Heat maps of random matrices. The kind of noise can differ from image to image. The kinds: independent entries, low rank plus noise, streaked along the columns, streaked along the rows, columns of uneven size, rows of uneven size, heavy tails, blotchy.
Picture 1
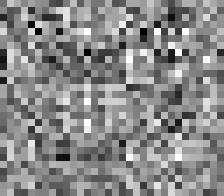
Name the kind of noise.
low rank plus noise
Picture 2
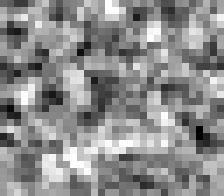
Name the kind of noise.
blotchy
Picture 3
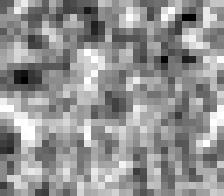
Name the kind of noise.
blotchy
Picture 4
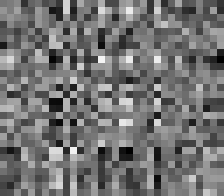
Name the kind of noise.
low rank plus noise
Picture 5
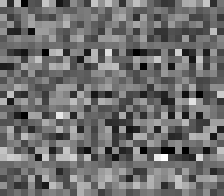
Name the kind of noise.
rows of uneven size
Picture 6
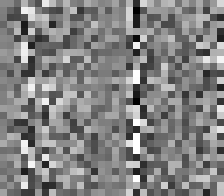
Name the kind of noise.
columns of uneven size
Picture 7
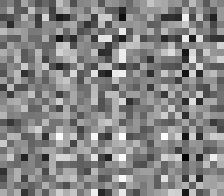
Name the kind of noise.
low rank plus noise
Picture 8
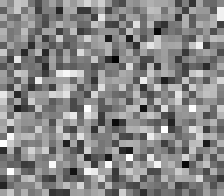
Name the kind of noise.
independent entries
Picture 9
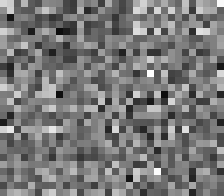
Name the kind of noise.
low rank plus noise
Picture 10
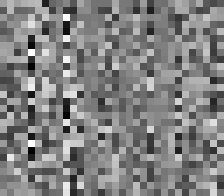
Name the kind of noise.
columns of uneven size
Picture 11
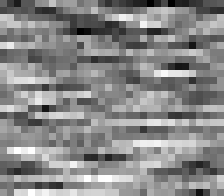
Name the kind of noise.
streaked along the rows
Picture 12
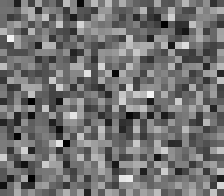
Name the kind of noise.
independent entries
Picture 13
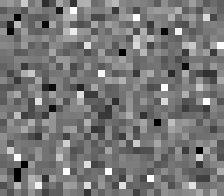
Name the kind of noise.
heavy tails
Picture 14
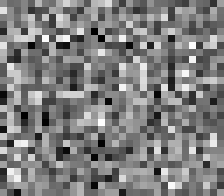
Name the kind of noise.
low rank plus noise
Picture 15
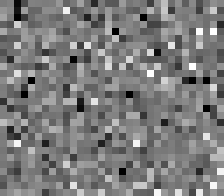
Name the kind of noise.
heavy tails
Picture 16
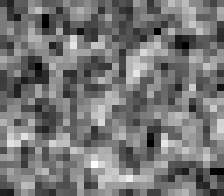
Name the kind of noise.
blotchy
